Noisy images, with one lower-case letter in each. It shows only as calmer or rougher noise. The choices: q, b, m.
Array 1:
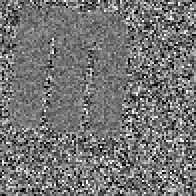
calm m
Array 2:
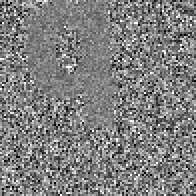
calm q
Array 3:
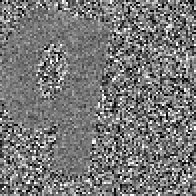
calm q
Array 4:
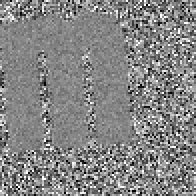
calm m
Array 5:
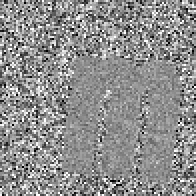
calm m
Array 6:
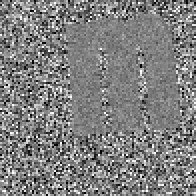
calm m
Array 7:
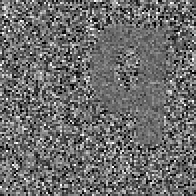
calm q
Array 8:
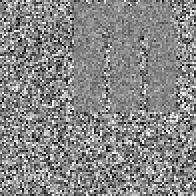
calm m
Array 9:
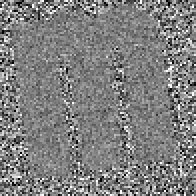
calm m
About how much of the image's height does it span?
nearly all
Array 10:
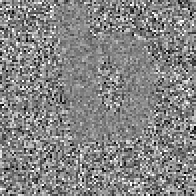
calm b
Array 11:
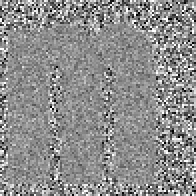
calm m
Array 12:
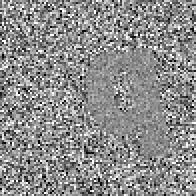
calm q
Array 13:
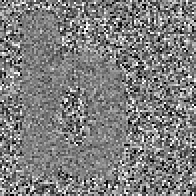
calm b
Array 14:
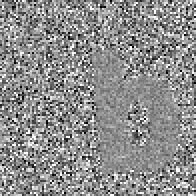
calm b
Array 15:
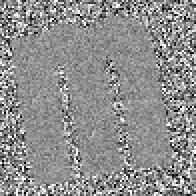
calm m
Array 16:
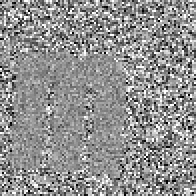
calm m
